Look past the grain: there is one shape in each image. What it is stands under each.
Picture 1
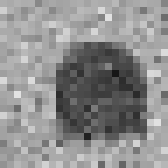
ghost
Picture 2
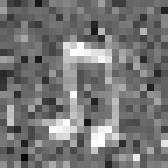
pair of musical notes
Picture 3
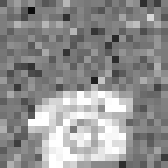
telephone
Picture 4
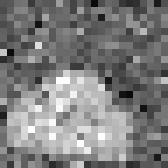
cloud
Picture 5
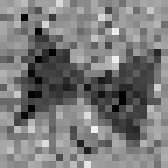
bow tie
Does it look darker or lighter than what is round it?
darker
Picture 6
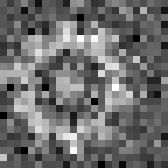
gear
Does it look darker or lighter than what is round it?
lighter
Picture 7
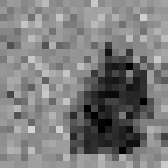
chess knight
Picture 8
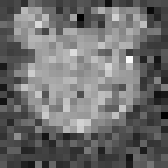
bear's head
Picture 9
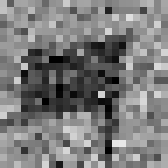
flag
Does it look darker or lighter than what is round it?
darker
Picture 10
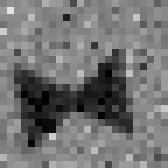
bow tie
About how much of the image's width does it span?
two thirds
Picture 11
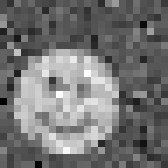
smiling face
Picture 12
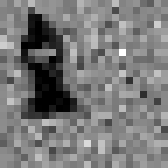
chess bishop
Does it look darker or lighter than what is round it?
darker
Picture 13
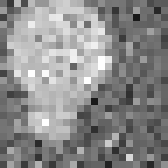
light bulb
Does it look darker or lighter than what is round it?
lighter
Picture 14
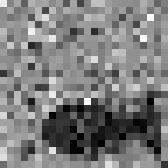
fish
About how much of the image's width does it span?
two thirds
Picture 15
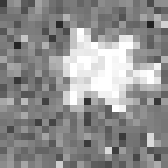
turtle
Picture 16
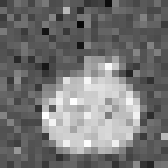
apple
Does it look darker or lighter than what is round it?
lighter
